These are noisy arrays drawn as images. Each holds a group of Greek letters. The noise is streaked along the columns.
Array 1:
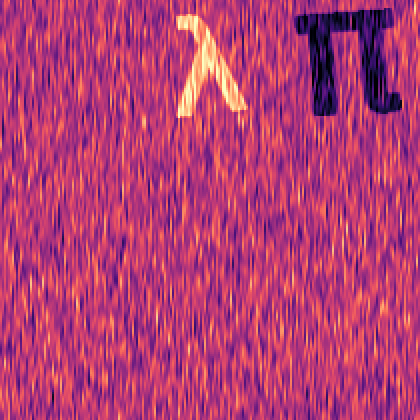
top middle: light lambda; top right: dark pi
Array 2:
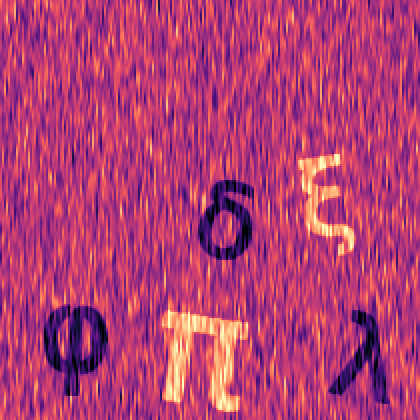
centre: dark delta; middle right: light xi; bottom left: dark phi; bottom middle: light pi; bottom right: dark lambda
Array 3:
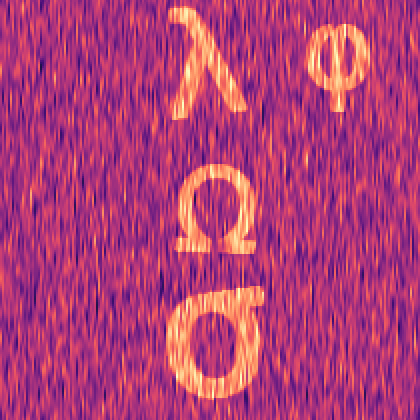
top middle: light lambda; top right: light phi; centre: light omega; bottom middle: light sigma
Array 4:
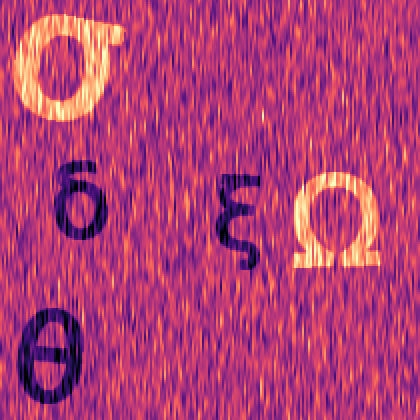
top left: light sigma; middle left: dark delta; centre: dark xi; middle right: light omega; bottom left: dark theta
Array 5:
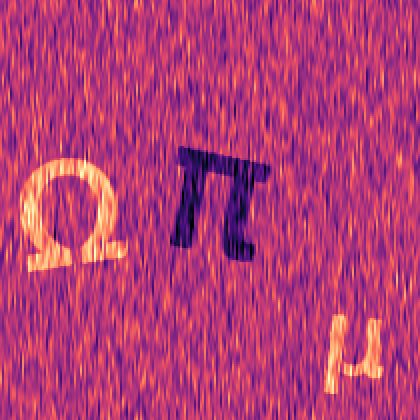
middle left: light omega; centre: dark pi; bottom right: light mu
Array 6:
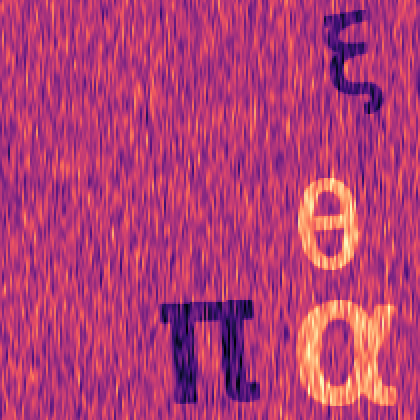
top right: dark xi; middle right: light theta; bottom middle: dark pi; bottom right: light alpha
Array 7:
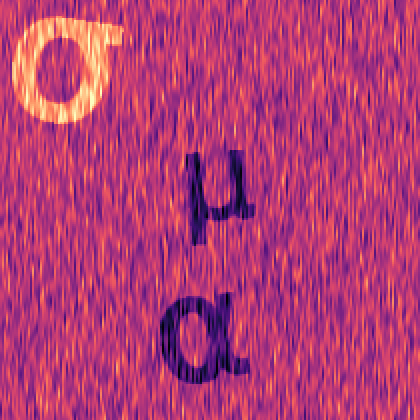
top left: light sigma; centre: dark mu; bottom middle: dark alpha
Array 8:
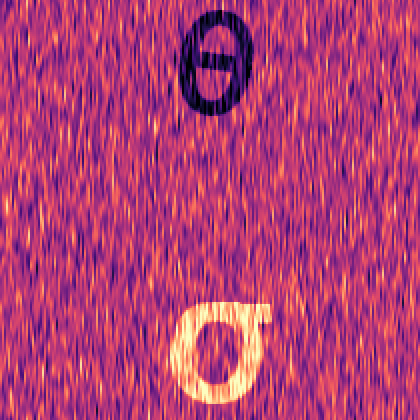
top middle: dark theta; bottom middle: light sigma
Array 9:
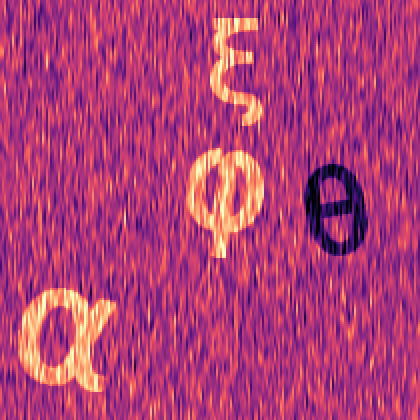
top middle: light xi; centre: light phi; middle right: dark theta; bottom left: light alpha
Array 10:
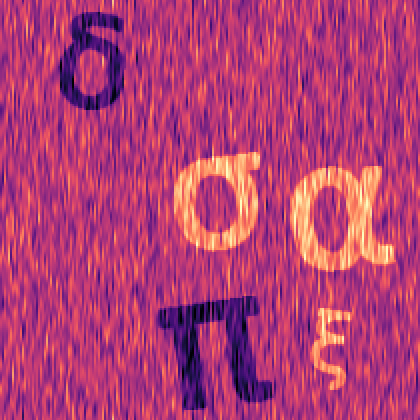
top left: dark delta; centre: light sigma; middle right: light alpha; bottom middle: dark pi; bottom right: light xi
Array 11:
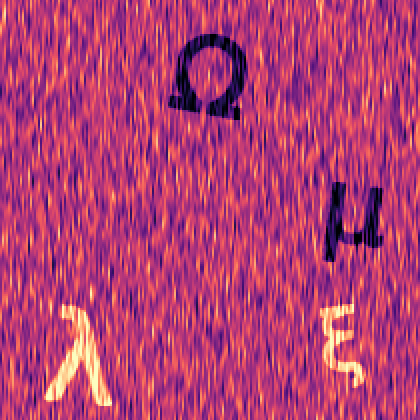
top middle: dark omega; middle right: dark mu; bottom left: light lambda; bottom right: light xi
